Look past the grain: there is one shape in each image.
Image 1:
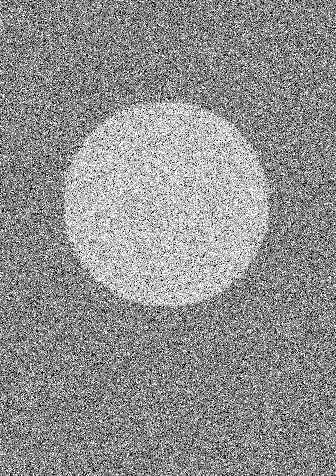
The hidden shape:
disc
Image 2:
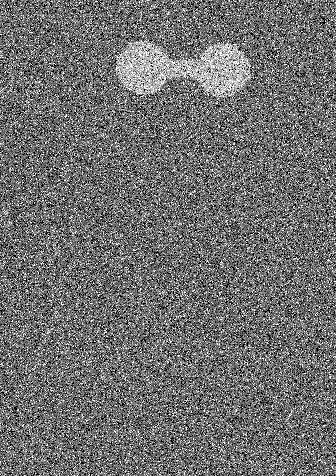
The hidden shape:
dumbbell
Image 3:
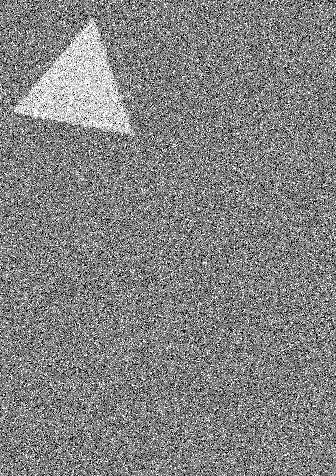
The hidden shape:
triangle
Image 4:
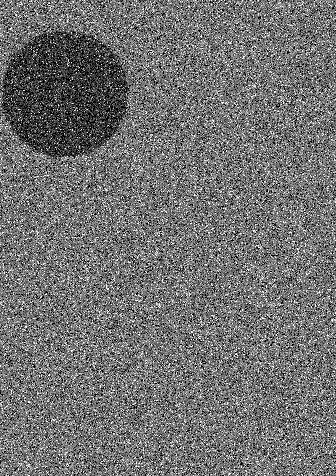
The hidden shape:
disc
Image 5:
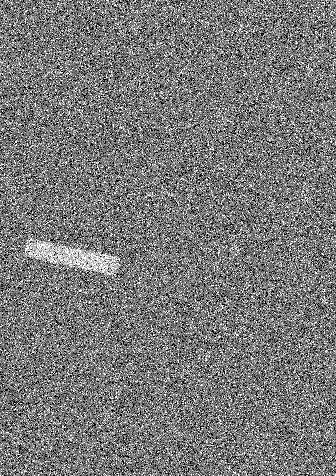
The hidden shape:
bar
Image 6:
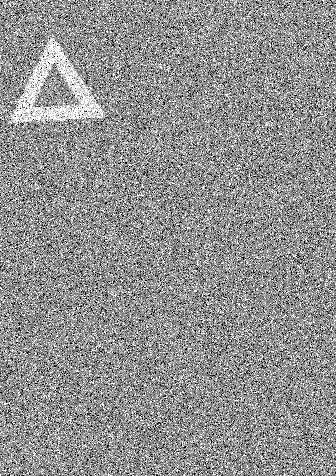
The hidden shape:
triangle frame
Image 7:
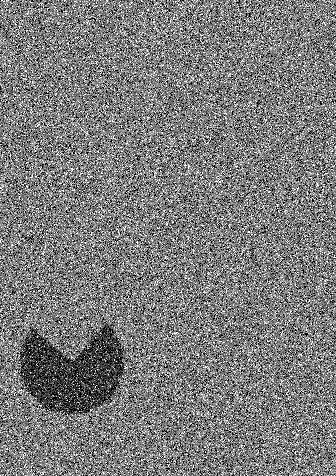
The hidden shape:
disc with a wedge cut out
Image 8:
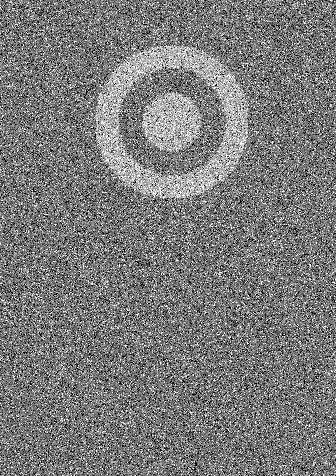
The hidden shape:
bullseye
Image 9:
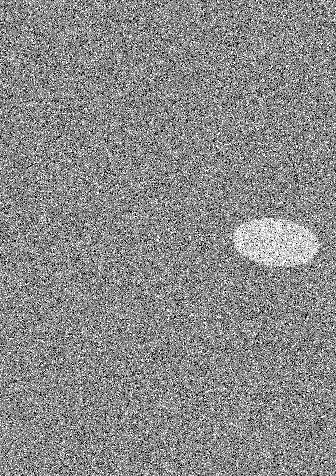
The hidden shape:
ellipse
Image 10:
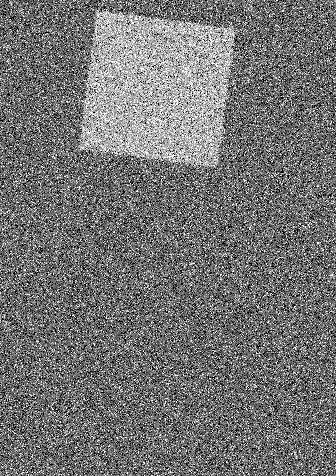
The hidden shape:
square
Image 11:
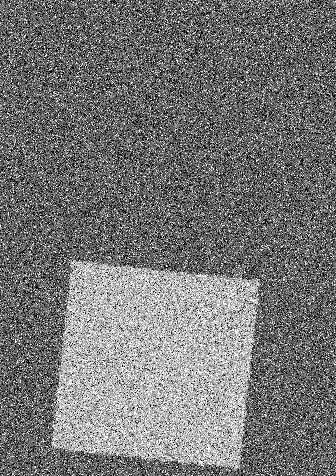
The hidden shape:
square
